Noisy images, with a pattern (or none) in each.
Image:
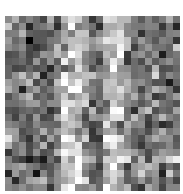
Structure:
bands of columns
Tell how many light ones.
2
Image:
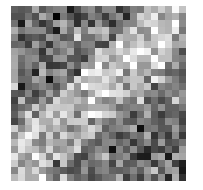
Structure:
a diagonal band
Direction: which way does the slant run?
bottom left to top right
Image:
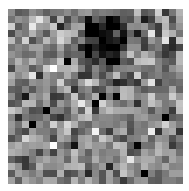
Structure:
one block
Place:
top middle
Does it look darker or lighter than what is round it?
darker
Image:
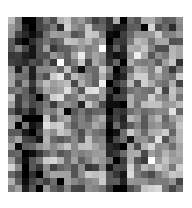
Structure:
bands of columns
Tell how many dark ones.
2
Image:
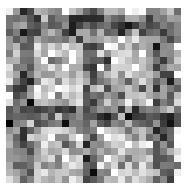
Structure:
bands of rows crossing bands of columns
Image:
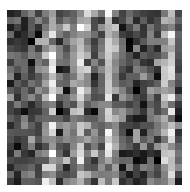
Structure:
bands of columns
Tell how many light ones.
4
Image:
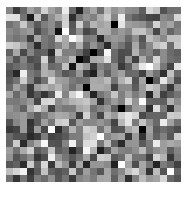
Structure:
only noise
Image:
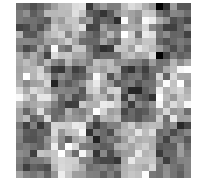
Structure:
a checkerboard
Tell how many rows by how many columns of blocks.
3 by 5
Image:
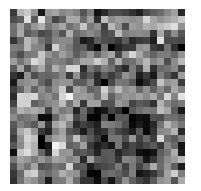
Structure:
bands of rows crossing bands of columns
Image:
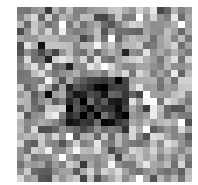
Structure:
one block
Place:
centre
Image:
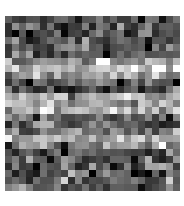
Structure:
bands of rows
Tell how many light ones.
3
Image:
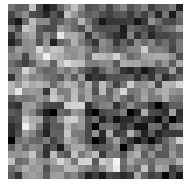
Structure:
bands of rows crossing bands of columns
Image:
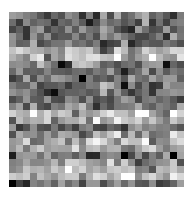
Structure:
bands of rows
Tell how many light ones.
4
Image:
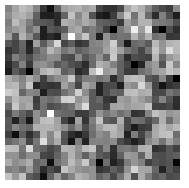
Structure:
a checkerboard
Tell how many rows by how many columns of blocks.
5 by 6
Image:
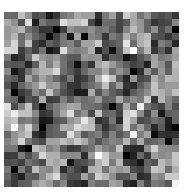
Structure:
a checkerboard
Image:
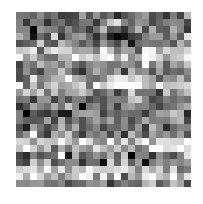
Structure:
bands of rows
